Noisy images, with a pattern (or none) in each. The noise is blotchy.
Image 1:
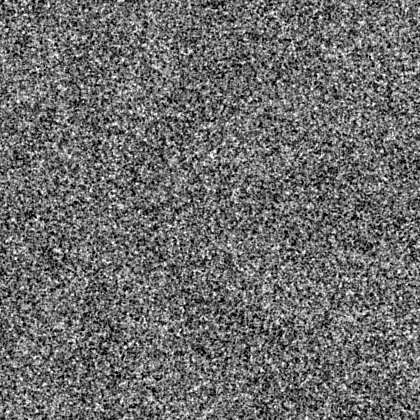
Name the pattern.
spokes from one point
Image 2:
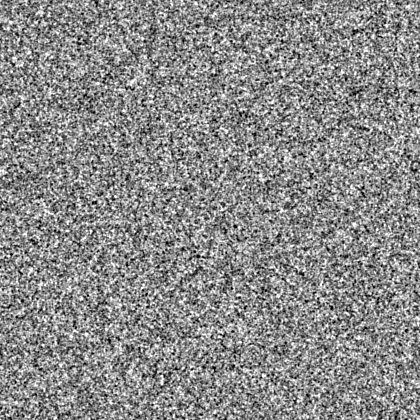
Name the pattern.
only noise
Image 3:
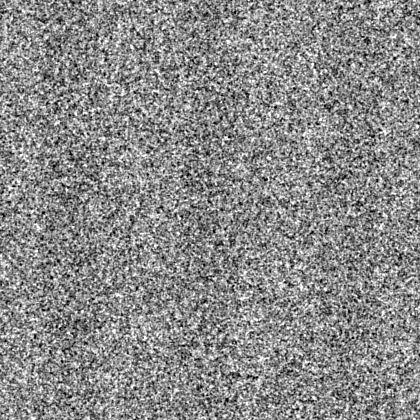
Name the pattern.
vertical stripes
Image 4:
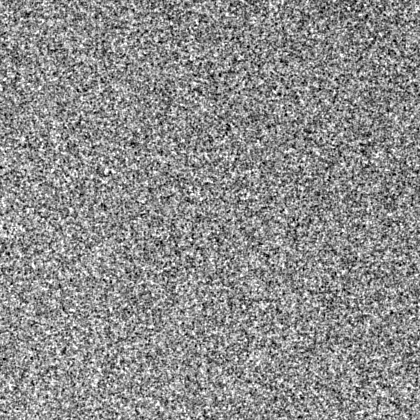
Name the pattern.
a smooth slope
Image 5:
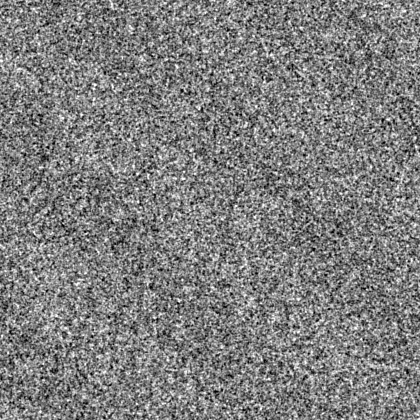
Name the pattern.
diagonal stripes
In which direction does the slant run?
top left to bottom right
